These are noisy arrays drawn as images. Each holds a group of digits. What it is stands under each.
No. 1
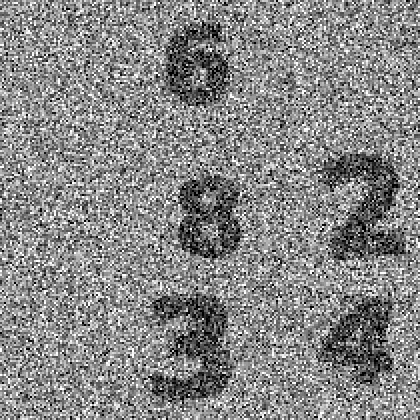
top middle: 6; centre: 8; middle right: 2; bottom middle: 3; bottom right: 4
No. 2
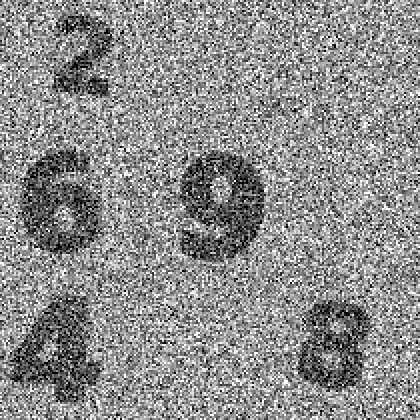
top left: 2; middle left: 6; centre: 9; bottom left: 4; bottom right: 8
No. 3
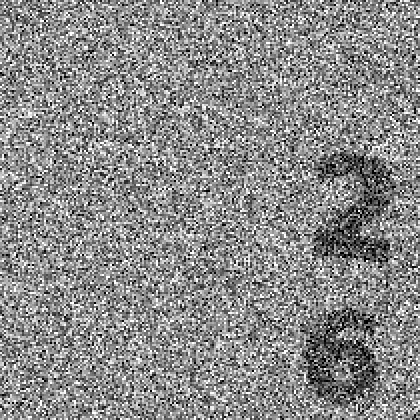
middle right: 2; bottom right: 6
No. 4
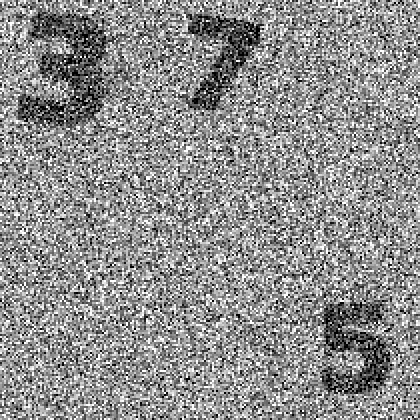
top left: 3; top middle: 7; bottom right: 5
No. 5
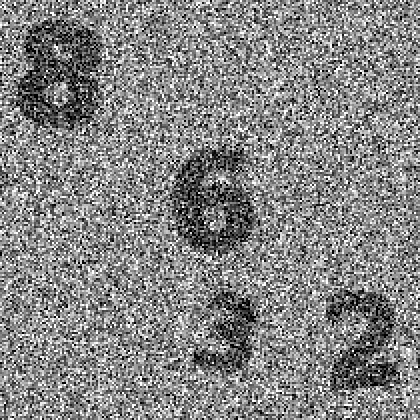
top left: 8; centre: 6; bottom middle: 3; bottom right: 2
